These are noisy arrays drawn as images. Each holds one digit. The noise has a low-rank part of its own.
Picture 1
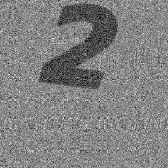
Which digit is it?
2
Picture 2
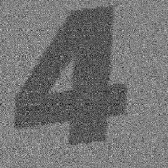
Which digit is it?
4
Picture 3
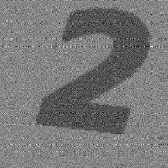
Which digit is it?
2
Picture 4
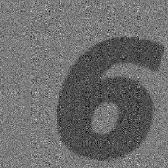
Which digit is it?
6
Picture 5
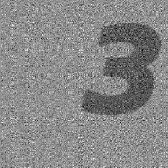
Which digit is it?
3
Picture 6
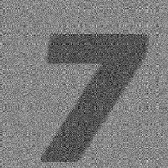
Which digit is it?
7
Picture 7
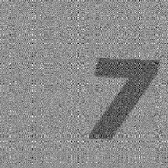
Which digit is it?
7
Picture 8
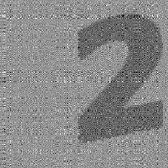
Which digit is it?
2
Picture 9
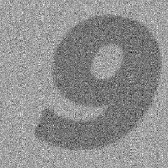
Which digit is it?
9
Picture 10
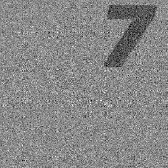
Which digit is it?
7
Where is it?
top right
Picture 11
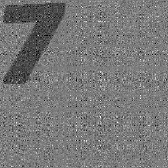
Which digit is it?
7
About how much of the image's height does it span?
half
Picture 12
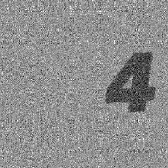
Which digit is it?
4
